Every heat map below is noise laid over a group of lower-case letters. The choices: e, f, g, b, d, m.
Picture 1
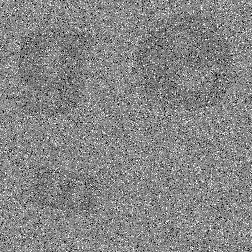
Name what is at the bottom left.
m
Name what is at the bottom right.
nothing
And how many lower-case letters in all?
3
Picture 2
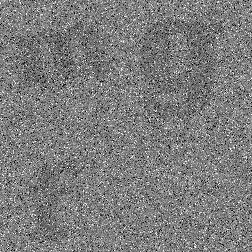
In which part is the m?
top left
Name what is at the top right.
g
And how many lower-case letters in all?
3
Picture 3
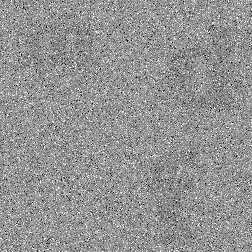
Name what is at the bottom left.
nothing
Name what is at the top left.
m
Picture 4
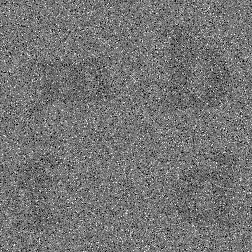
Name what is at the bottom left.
f
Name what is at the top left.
m
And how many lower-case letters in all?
4
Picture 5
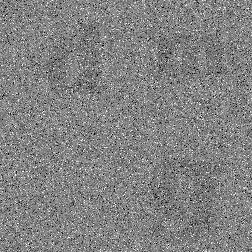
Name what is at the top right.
m
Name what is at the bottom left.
nothing
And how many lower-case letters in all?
3
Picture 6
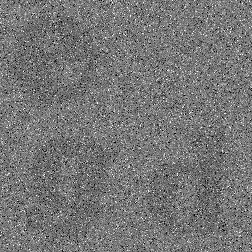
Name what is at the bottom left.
g
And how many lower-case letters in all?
3
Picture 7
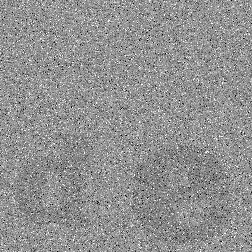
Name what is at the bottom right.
e
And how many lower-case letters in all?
2
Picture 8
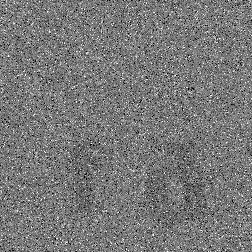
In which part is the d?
bottom right
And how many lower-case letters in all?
2
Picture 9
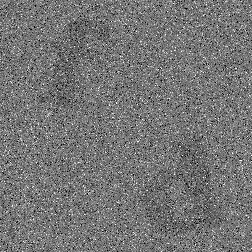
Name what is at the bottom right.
d
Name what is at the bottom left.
nothing
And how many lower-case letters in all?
2
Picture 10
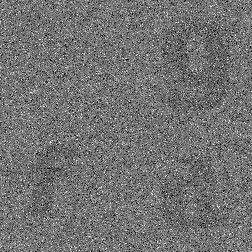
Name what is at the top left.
nothing
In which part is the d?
bottom right
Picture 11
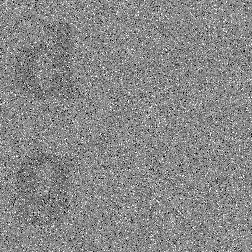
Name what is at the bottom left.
g
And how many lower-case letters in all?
2
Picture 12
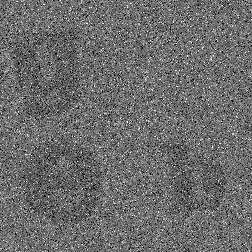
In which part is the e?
bottom left
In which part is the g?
top left
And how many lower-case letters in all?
3
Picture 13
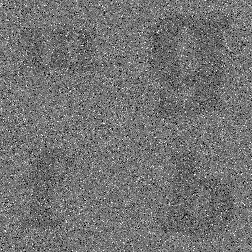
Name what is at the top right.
g
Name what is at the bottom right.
b
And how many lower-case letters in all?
4
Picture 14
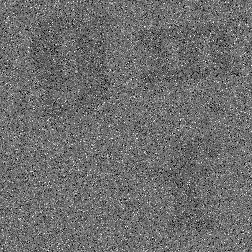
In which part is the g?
top left
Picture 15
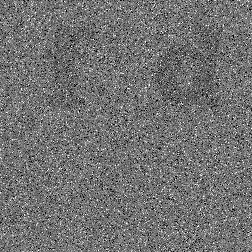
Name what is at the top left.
f
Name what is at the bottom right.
nothing
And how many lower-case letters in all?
2
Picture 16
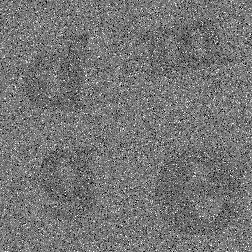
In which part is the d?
top left
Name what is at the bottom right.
e
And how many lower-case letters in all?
4
